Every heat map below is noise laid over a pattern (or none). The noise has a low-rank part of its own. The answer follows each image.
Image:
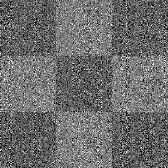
a checkerboard
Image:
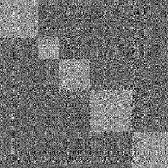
blocks along the diagonal
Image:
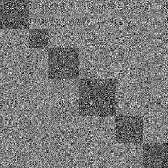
blocks along the diagonal
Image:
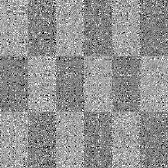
a checkerboard
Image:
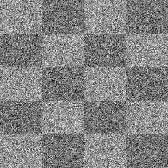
a checkerboard
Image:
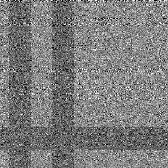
bands of rows crossing bands of columns
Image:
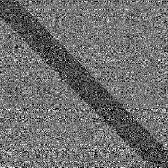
a diagonal band
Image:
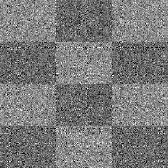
a checkerboard
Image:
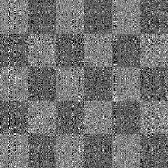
a checkerboard
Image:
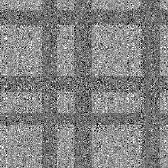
bands of rows crossing bands of columns
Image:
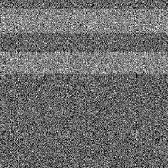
bands of rows
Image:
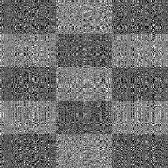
a checkerboard
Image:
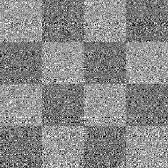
a checkerboard
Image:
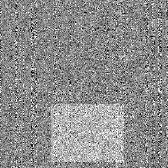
one block
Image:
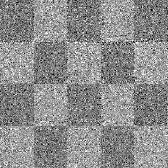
a checkerboard
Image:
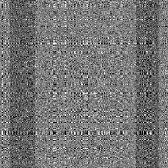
bands of columns
